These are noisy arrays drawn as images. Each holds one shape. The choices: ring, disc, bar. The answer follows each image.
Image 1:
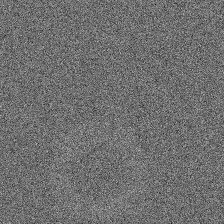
ring
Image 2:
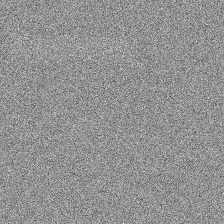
bar
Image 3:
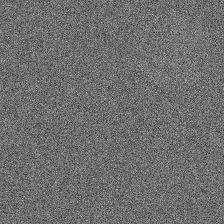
disc
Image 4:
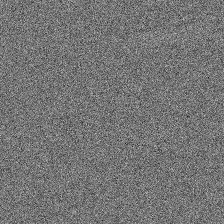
bar
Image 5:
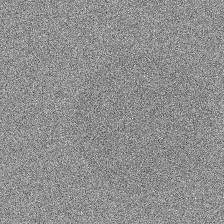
disc
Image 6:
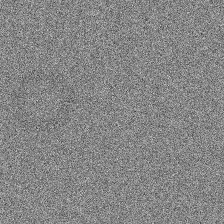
ring
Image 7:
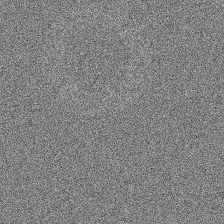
ring
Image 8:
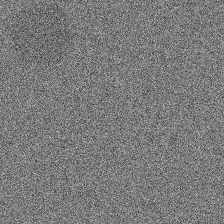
disc
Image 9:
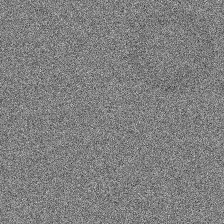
ring
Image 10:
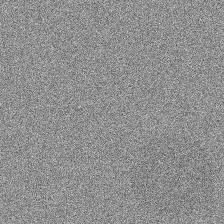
disc
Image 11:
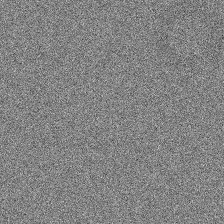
ring
